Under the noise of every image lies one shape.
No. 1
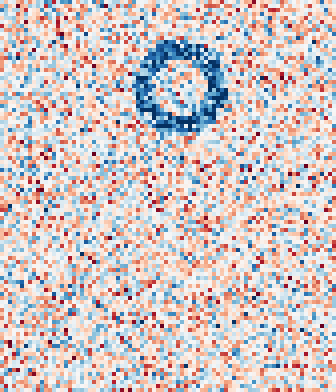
blue ring, top middle
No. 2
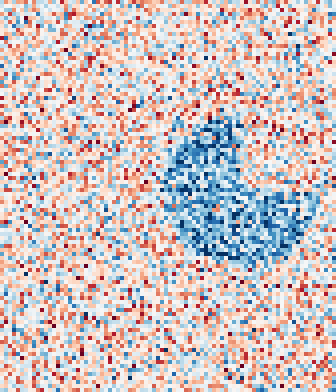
blue disc with a wedge cut out
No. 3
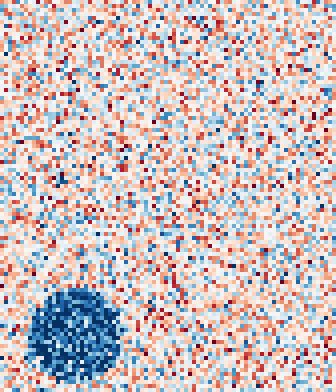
blue disc, bottom left
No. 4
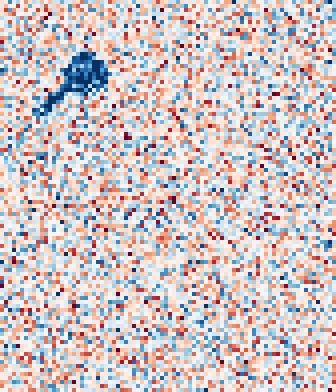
blue lollipop, top left
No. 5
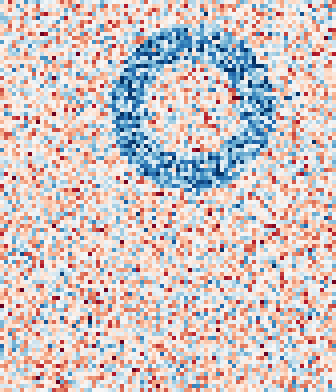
blue ring
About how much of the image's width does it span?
half
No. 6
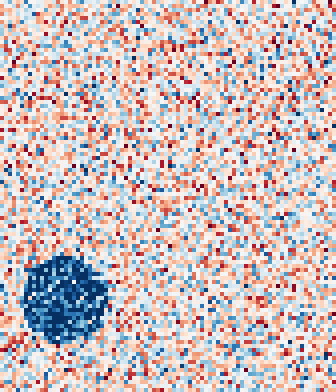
blue disc, bottom left
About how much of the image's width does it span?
a quarter
